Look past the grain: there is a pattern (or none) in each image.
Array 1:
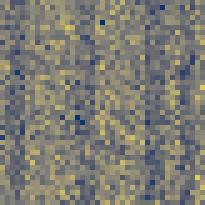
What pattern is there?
bands of columns
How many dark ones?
4
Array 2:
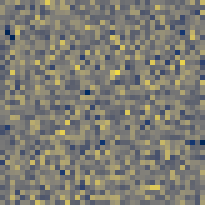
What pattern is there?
only noise
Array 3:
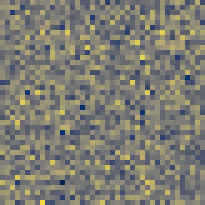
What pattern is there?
only noise
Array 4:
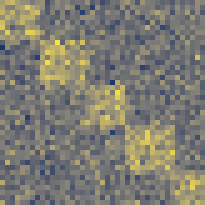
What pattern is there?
blocks along the diagonal
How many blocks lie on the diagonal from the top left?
5
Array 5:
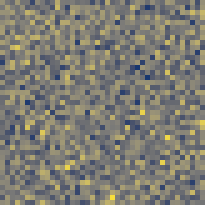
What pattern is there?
only noise
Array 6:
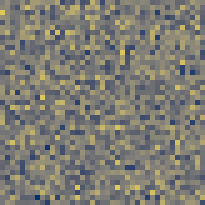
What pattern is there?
only noise
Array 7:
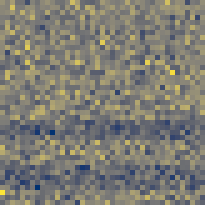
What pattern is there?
bands of rows
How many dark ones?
2
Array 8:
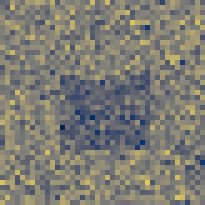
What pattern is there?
one block
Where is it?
centre
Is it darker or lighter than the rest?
darker
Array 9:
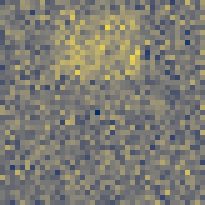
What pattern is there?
one block
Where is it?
top middle
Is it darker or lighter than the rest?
lighter
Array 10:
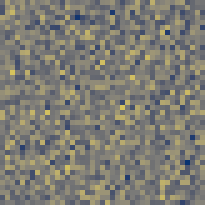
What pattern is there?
only noise
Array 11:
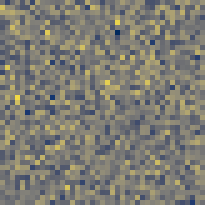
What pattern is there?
only noise
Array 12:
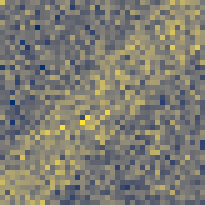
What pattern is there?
a diagonal band
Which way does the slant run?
bottom left to top right
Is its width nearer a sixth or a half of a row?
a half
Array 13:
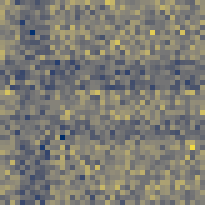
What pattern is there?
bands of rows crossing bands of columns
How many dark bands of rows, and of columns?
2 and 1
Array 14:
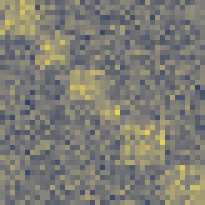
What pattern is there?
blocks along the diagonal
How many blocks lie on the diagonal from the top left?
6
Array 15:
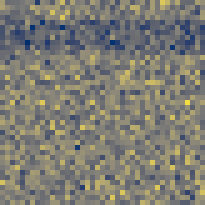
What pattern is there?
one band of rows
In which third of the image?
top
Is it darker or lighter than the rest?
darker
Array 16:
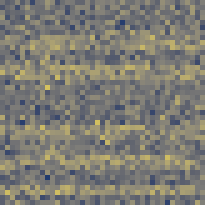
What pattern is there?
bands of rows
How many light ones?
5
